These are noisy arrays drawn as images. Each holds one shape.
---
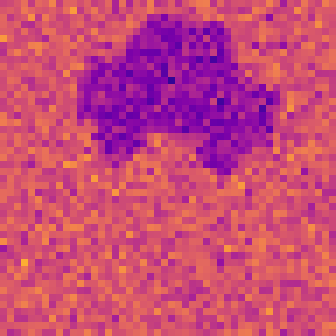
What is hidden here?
dark car
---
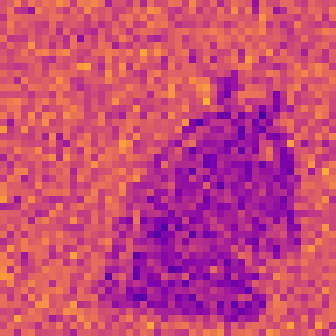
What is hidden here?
dark chess knight
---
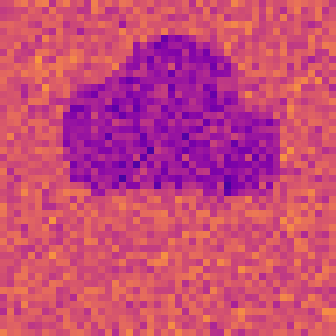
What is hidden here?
dark cloud
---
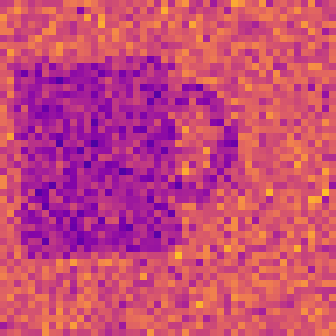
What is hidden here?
dark cup
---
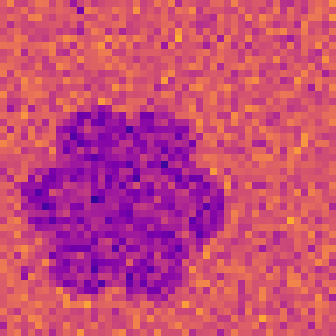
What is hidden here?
dark flower
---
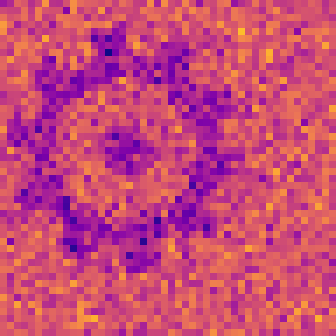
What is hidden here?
dark gear
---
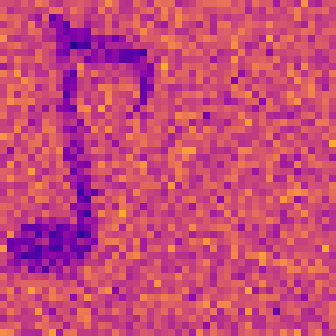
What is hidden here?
dark musical note
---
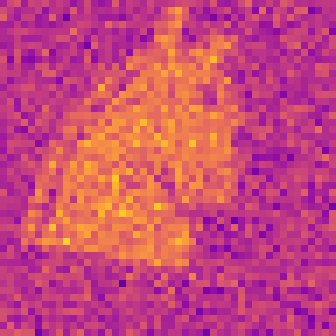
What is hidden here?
light chess knight
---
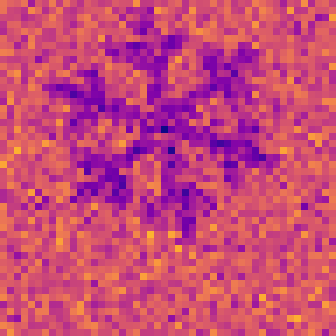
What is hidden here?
dark snowflake
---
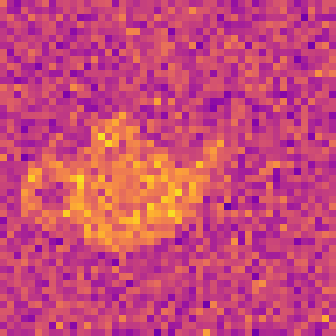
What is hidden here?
light teapot
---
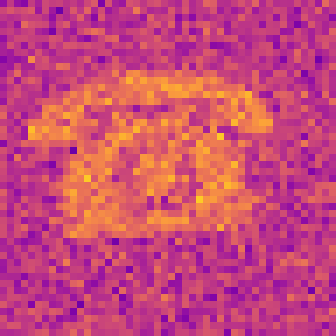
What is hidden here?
light telephone
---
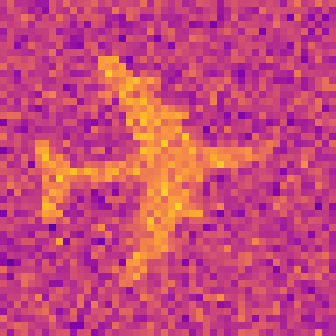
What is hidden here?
light airplane
